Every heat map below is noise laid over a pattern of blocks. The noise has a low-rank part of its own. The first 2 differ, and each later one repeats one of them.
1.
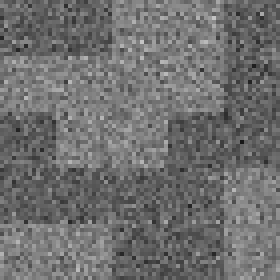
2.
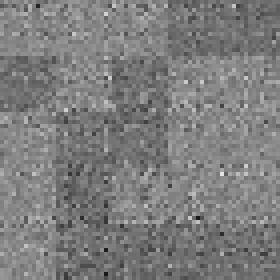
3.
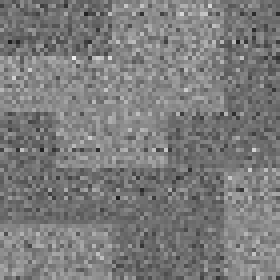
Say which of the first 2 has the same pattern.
1
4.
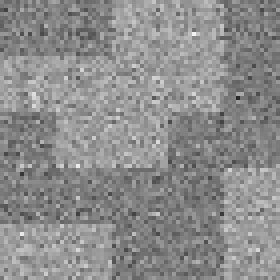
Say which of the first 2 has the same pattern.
1
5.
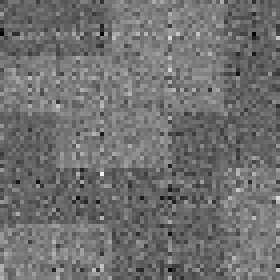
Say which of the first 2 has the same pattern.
1
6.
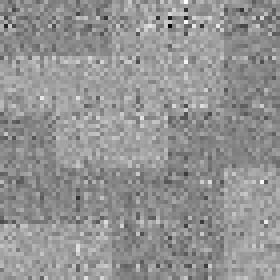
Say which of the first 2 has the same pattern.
1
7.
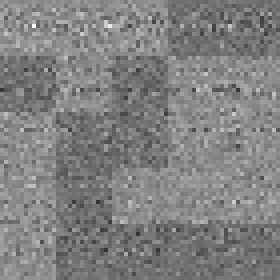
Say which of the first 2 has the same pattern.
2
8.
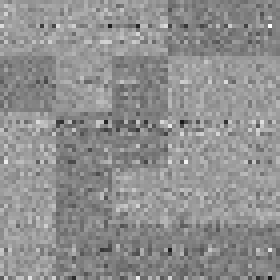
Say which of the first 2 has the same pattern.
2
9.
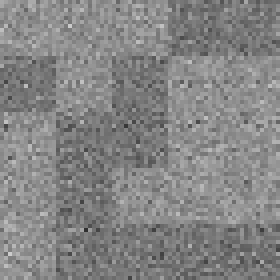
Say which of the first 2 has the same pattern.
2
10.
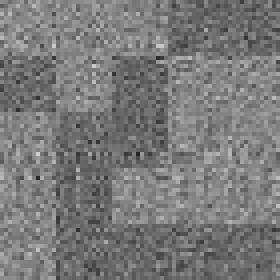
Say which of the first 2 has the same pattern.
2
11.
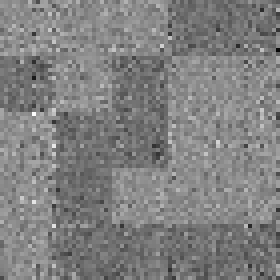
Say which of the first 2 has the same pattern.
2
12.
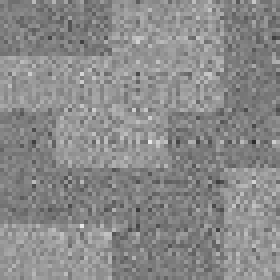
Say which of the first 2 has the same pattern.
1
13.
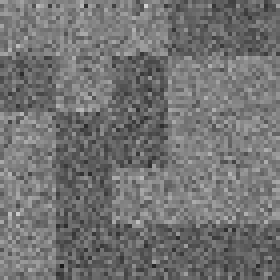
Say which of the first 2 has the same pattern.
2
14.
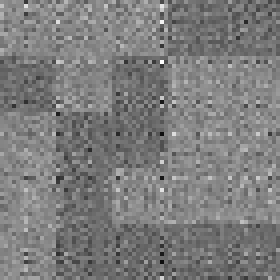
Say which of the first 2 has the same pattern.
2
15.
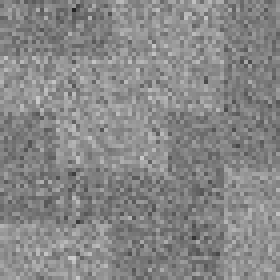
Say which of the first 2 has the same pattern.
1
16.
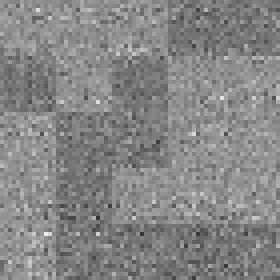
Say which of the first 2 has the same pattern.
2
